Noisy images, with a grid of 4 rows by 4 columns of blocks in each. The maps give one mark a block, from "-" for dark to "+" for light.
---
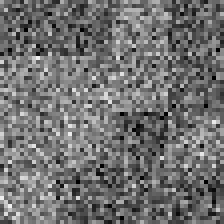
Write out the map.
--+-
+++-
++-+
+---
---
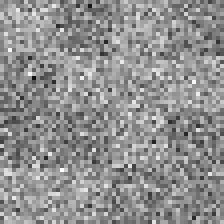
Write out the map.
+-+-
-+++
--+-
++--
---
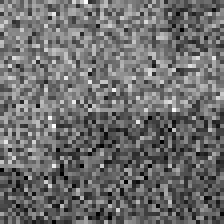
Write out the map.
+++-
++++
+---
----
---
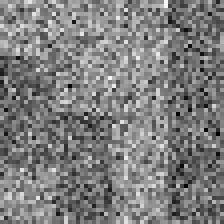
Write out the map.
+++-
-++-
--+-
+-+-
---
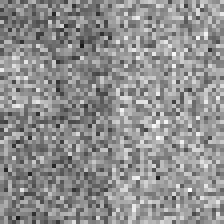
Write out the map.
--++
+-++
--++
--++
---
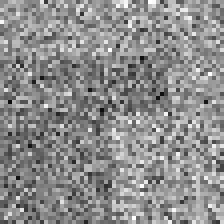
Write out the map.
++++
---+
--++
--++
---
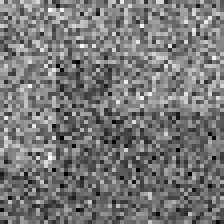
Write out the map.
++++
+-++
+---
----
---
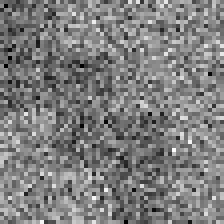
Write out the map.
-+++
--++
+--+
++-+
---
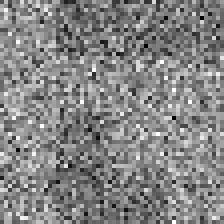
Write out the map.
+---
++++
+-++
+--+
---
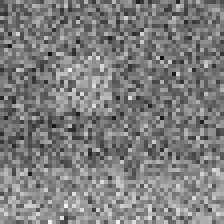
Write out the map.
----
-+--
----
++++
